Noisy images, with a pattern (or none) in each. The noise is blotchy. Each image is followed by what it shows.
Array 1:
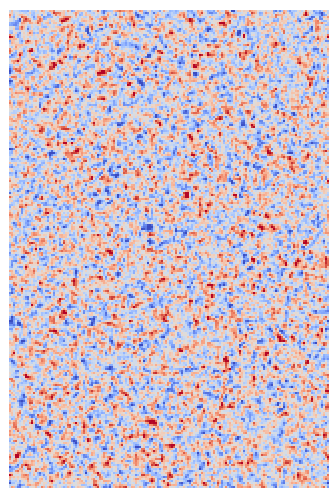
only noise
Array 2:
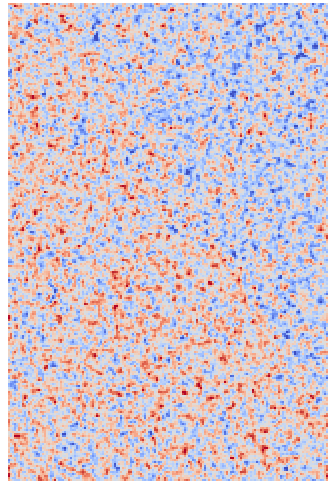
a sharp edge
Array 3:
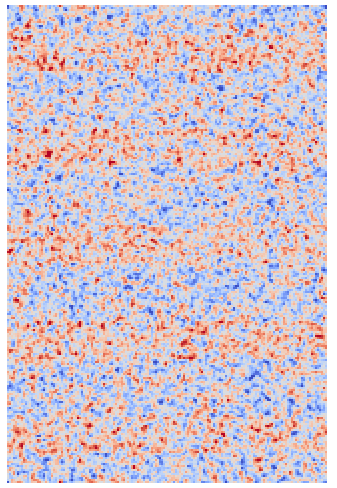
horizontal stripes
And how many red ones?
5
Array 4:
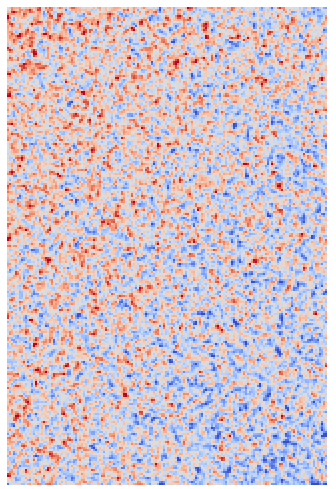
a smooth slope
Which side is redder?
top left
